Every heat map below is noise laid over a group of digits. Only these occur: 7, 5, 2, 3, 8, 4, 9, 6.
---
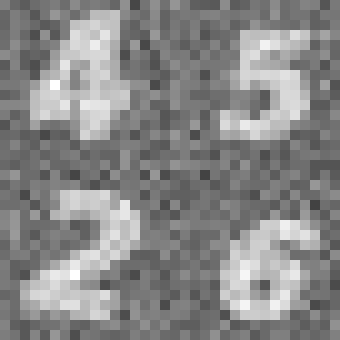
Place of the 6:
bottom right
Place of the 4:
top left
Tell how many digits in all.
4
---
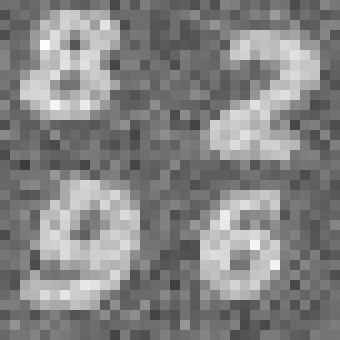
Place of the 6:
bottom right
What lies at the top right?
2
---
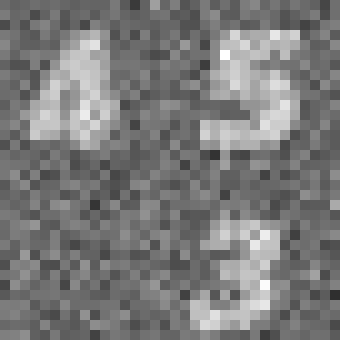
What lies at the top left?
4
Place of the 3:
bottom right
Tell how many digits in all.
3
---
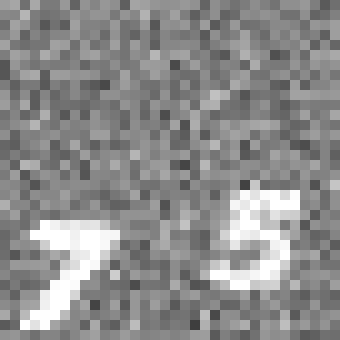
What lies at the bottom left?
7
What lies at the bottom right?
5
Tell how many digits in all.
2
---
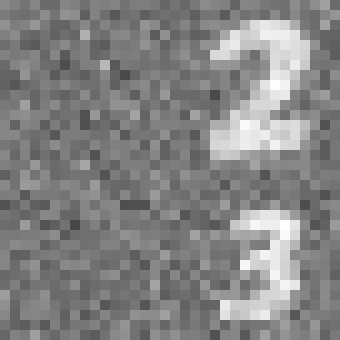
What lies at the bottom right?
3
